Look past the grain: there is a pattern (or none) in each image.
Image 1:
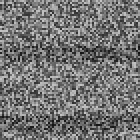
bands of rows
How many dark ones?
2
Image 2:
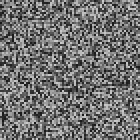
only noise
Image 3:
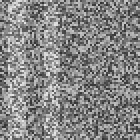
bands of columns
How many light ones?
2
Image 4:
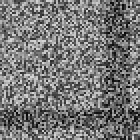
bands of rows crossing bands of columns
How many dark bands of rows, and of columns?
1 and 1
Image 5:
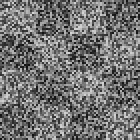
a checkerboard
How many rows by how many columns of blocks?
4 by 4
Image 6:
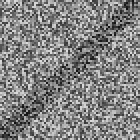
a diagonal band
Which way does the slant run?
bottom left to top right
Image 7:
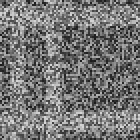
bands of rows crossing bands of columns
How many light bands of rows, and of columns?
2 and 2
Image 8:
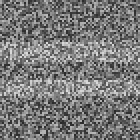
bands of rows
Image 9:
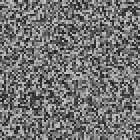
only noise
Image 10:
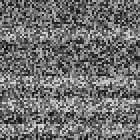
bands of rows
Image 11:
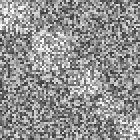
blocks along the diagonal
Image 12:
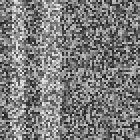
bands of columns
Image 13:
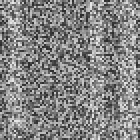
bands of columns
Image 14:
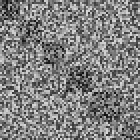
blocks along the diagonal
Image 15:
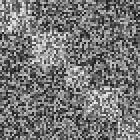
blocks along the diagonal
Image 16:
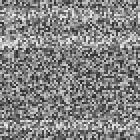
bands of rows
